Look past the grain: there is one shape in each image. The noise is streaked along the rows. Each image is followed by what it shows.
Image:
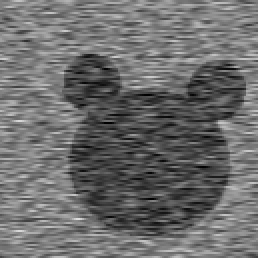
bear's head
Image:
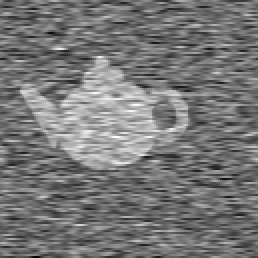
teapot
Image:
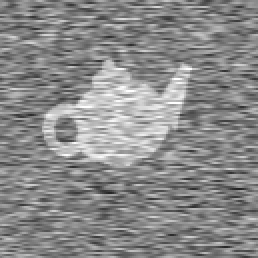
teapot
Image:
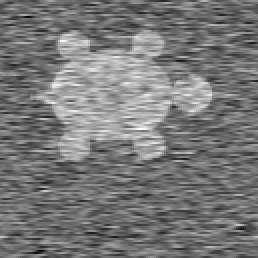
turtle
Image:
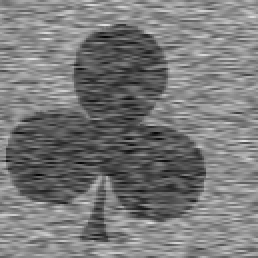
club
